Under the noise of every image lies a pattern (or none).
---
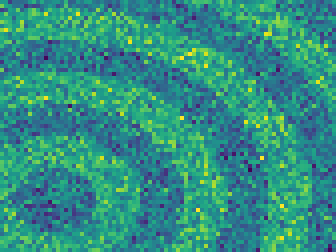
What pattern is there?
rings round one point
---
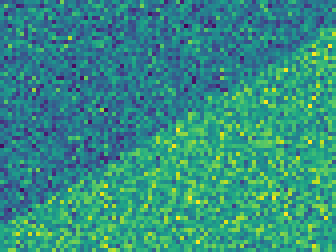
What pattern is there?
a sharp edge
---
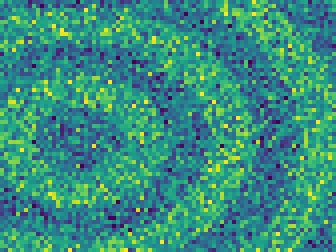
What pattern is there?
rings round one point
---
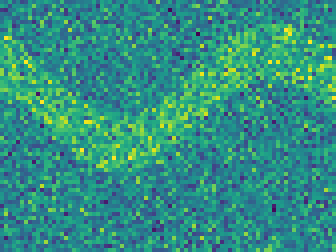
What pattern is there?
a wavy band
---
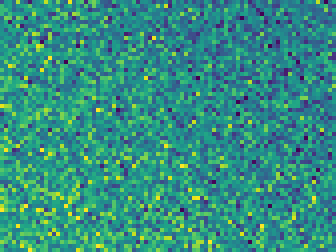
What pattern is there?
a smooth slope
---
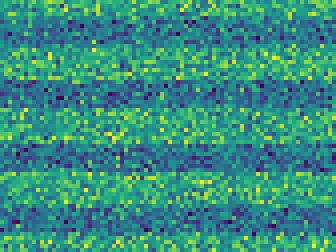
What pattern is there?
horizontal stripes
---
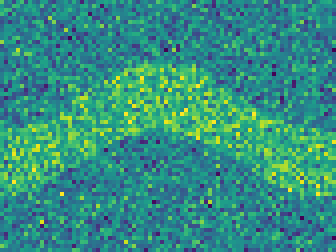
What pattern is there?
a wavy band
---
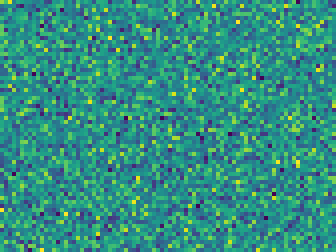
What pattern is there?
only noise
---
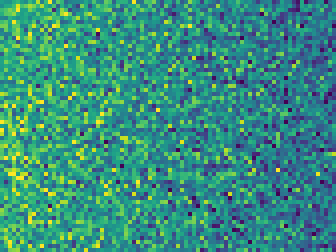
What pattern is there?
a smooth slope
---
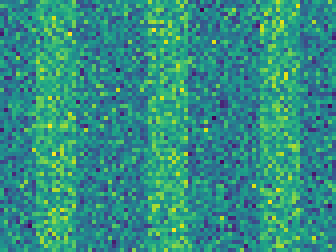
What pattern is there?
vertical stripes
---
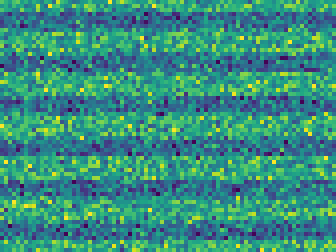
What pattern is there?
horizontal stripes
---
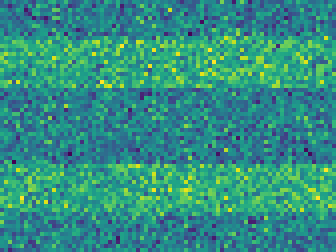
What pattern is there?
horizontal stripes
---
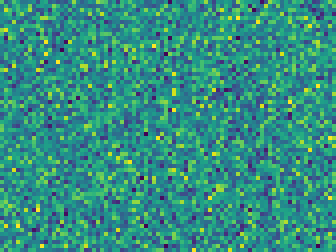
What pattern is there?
only noise
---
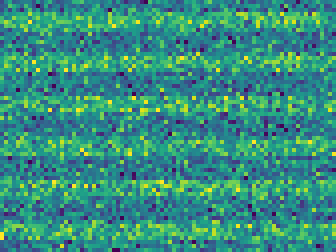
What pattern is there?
horizontal stripes
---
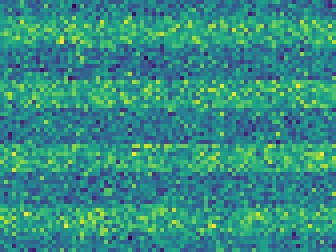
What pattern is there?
horizontal stripes
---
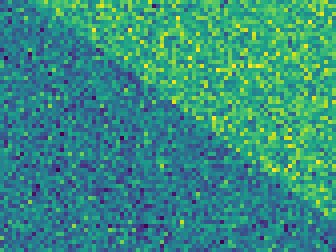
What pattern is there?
a sharp edge
